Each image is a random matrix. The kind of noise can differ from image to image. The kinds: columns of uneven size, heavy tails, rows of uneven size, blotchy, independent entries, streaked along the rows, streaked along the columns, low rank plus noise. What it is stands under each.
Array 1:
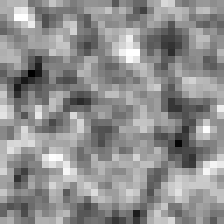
blotchy
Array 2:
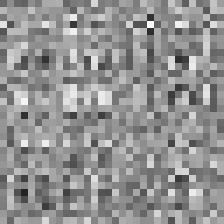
low rank plus noise
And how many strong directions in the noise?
two
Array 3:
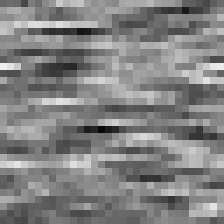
streaked along the rows
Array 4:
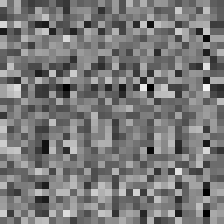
low rank plus noise
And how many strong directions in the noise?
two
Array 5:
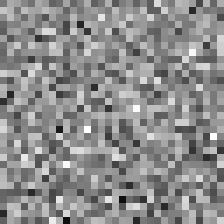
independent entries
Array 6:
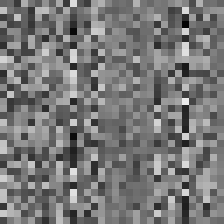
columns of uneven size
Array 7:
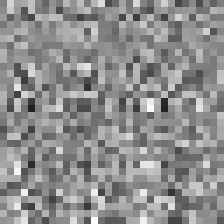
low rank plus noise
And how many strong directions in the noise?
three or four
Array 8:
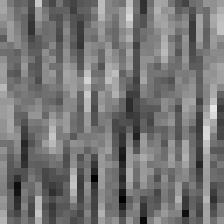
streaked along the columns
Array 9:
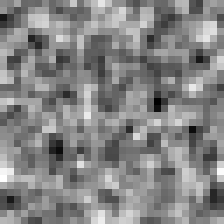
blotchy
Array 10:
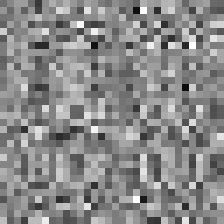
low rank plus noise
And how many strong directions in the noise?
two
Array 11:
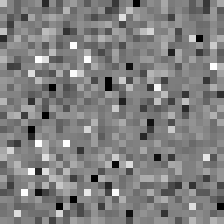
heavy tails
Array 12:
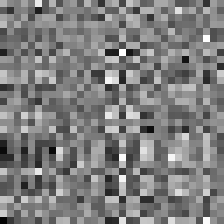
low rank plus noise
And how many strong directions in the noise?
one
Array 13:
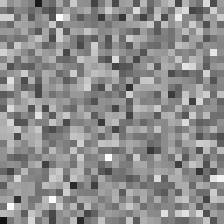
independent entries
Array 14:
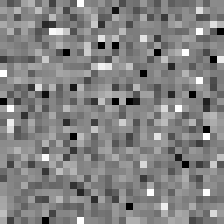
heavy tails
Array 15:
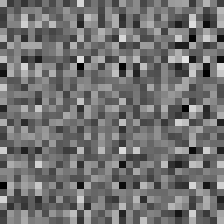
low rank plus noise
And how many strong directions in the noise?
one
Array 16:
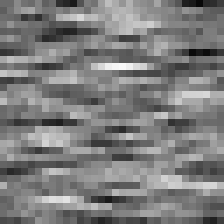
streaked along the rows
